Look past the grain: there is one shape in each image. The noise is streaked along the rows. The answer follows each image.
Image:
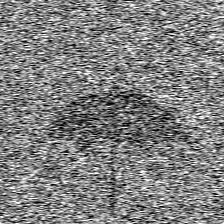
umbrella
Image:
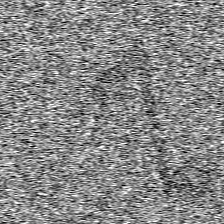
musical note
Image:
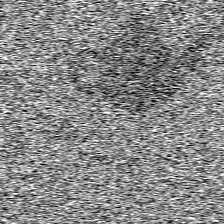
teapot
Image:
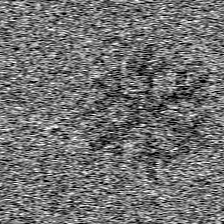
snowflake
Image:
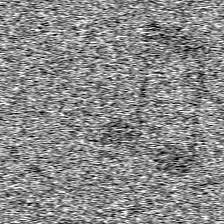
pair of musical notes
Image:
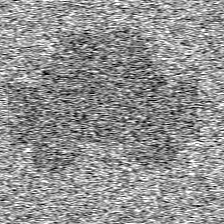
car
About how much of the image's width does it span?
nearly all
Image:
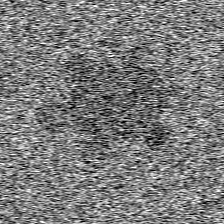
turtle
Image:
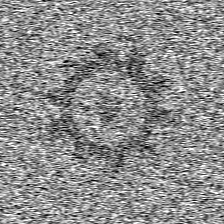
gear
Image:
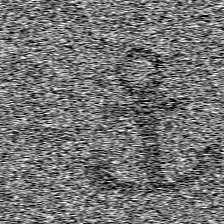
anchor
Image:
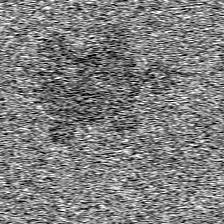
turtle
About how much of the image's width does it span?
two thirds
